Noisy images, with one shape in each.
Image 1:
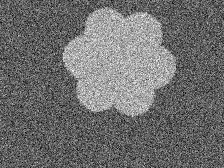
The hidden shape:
flower
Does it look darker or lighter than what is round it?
lighter
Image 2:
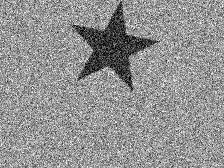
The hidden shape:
star
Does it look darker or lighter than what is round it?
darker
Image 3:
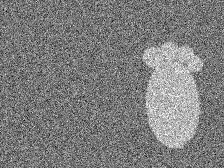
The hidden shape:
footprint
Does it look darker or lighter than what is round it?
lighter
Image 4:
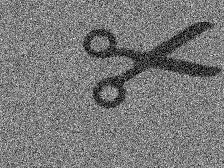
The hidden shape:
pair of scissors
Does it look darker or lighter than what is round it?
darker
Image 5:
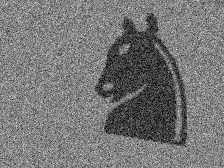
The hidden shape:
chess knight
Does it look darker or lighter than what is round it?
darker
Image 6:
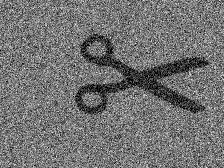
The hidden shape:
pair of scissors
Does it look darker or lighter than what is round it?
darker
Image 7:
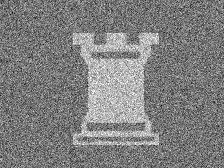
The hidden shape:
chess rook
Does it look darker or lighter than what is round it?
lighter
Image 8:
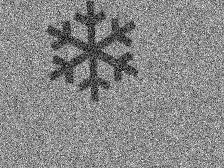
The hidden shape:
snowflake
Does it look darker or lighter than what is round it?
darker
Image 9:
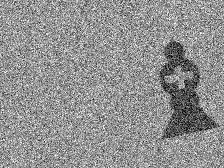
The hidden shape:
chess bishop
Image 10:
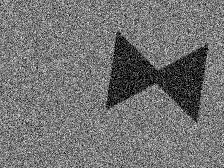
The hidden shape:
bow tie
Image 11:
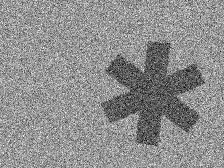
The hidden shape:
asterisk
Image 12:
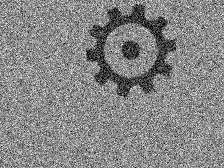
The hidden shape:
gear
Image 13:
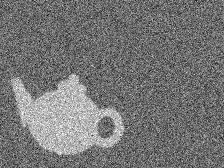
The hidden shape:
teapot
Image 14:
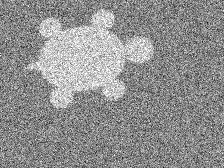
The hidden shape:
turtle
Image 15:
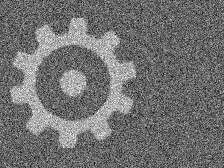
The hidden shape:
gear
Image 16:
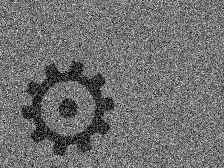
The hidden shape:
gear
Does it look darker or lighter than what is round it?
darker
